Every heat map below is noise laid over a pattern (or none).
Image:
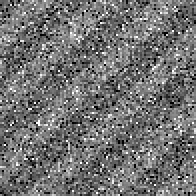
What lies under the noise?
diagonal stripes
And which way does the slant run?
bottom left to top right
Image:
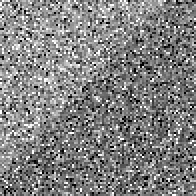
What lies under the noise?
a sharp edge
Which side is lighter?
top left
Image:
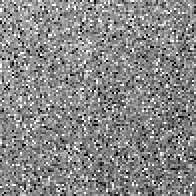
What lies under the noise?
a smooth slope
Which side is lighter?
top left
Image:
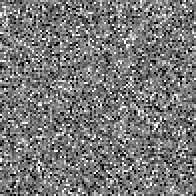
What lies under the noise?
only noise
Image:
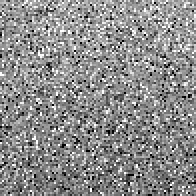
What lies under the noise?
a smooth slope
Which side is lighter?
top
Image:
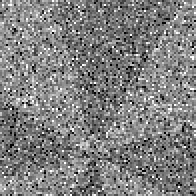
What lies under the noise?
spokes from one point
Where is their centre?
bottom middle
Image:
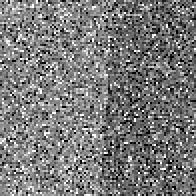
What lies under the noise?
a sharp edge
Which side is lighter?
left
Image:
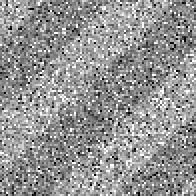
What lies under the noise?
diagonal stripes
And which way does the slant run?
bottom left to top right
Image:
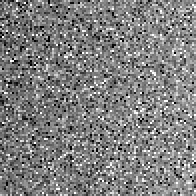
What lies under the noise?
a smooth slope
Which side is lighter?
right
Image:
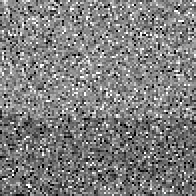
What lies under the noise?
a sharp edge
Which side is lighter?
top
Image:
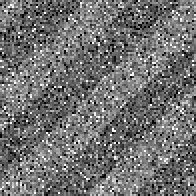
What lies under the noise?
diagonal stripes
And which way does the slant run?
bottom left to top right
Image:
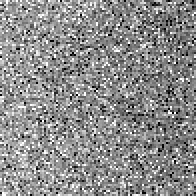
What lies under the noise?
a smooth slope
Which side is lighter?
left
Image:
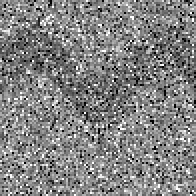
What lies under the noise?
a wavy band
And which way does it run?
left to right
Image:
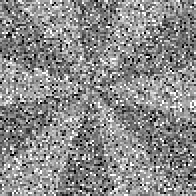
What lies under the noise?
spokes from one point
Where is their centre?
centre
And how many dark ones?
6
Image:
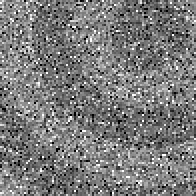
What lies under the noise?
rings round one point
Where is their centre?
top right
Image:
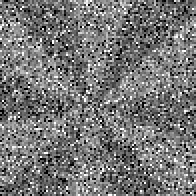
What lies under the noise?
spokes from one point
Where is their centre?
centre
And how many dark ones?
6
